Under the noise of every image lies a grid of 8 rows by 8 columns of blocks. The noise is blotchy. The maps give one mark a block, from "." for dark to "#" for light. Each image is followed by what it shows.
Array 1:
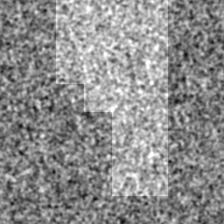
. . # # # # . .
. . # # # # . .
. . # # # # . .
. . . # # # . .
. . . . # # . .
. . . . # # . .
. . . . # # . .
. . . . . . . .
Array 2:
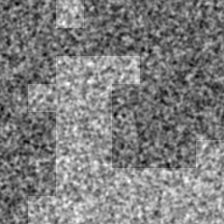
. . # . . . . .
. . . . . . . .
. . # # # . . .
. # # # . . . .
. . # # . . . .
. . # # . . . #
. . # # # # # #
. # # # # # # #
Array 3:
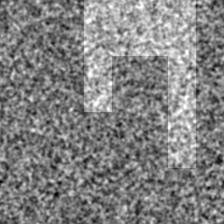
. . . # # # # .
. . . # # # # .
. . . # . . # .
. . . # . . # .
. . . . . . # .
. . . . . . # .
. . . . . . . .
. . . . . . . .
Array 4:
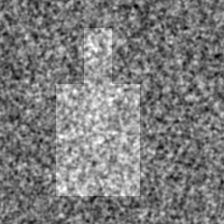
. . . . . . . .
. . . # . . . .
. . . # . . . .
. . # # # . . .
. . # # # . . .
. . # # # . . .
. . # # # . . .
. . . . . . . .
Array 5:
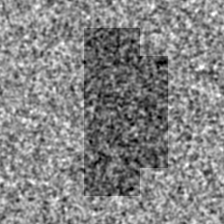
# # # # # # # #
# # # . . # # #
# # # . . . # #
# # # . . . # #
# # # . . . # #
# # # . . . # #
# # # . . # # #
# # # # # # # #
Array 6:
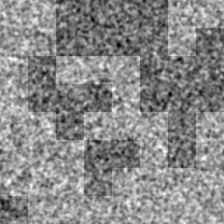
# # . . . . # #
# # . . . . # .
# . # # # . . .
# . . . # . . .
# # . # # # . #
# # # . . # . #
# # # . # # # #
. # # # # # # #
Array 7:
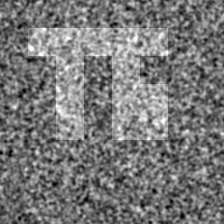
. . . . . . . .
. # # # # # . .
. . # . # . . .
. . # . # # . .
. . # . # # . .
. . . . . . . .
. . . . . . . .
. . . . . . . .
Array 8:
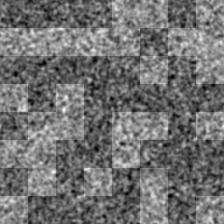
. . . . # # . #
# # # # # . # #
. . . . . # . #
# . # . . . . .
. # # . # # . #
# # . . # . . .
. # . # . # . .
# . . . . # . #
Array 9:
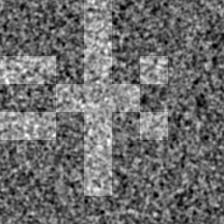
. . . # . . . .
. . . # . . . .
# # . # . # . .
. . # # # . . .
# # . # . # . .
. . . # . . . .
. . . # . . . .
. . . . . . . .
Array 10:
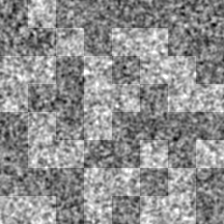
. # . . . . . .
. . # . # # . .
# # . # . # # .
# . . # # . # #
. # . # . . . .
. # # . . # . #
. . . # # . # .
# # . # . # # .
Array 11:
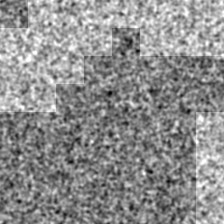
. # # # # # # #
# # # # . # # #
# # # . . . . .
# # . . . . . .
. . . . . . . #
. . . . . . . #
. . . . . . . #
. . . . . . . #
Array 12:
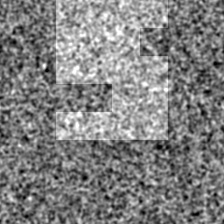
. . # # # # . .
. . # # # . . .
. . # # # # . .
. . . . # # . .
. . # # # # . .
. . . . . . . .
. . . . . . . .
. . . . . . . .
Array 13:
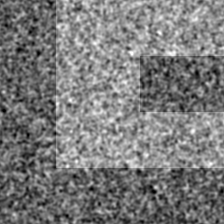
. . # # # # # #
. . # # # # # #
. . # # # . . .
. . # # # . . .
. . # # # # # #
. . # # # # # #
. . . . . . . .
. . . . . . . .
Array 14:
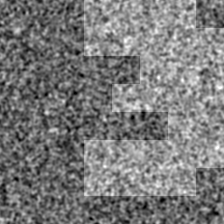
. . . # # # # .
. . . # # # # #
. . . . . # # #
. . . . # # # #
. . . . . . # #
. . . # # # # #
. . . # # # # .
. . . . . . . .
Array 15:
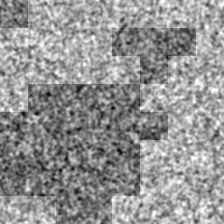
. # # # # # # #
# # # # . . . #
# # # # # . # #
# . . . . # # #
. . . . . . # #
. . . . . # # #
. . . . . # # #
# # . . # # # #
